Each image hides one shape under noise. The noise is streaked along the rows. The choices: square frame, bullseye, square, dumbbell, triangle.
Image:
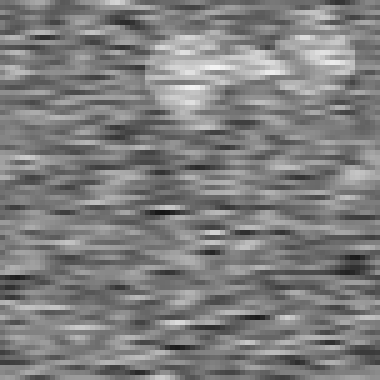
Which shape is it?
dumbbell
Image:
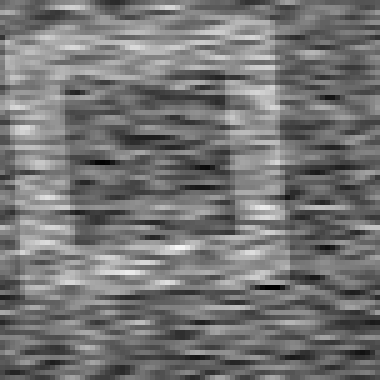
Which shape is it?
square frame
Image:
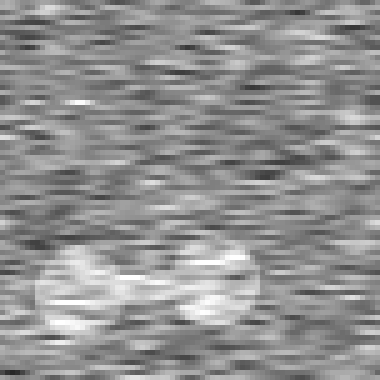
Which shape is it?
dumbbell
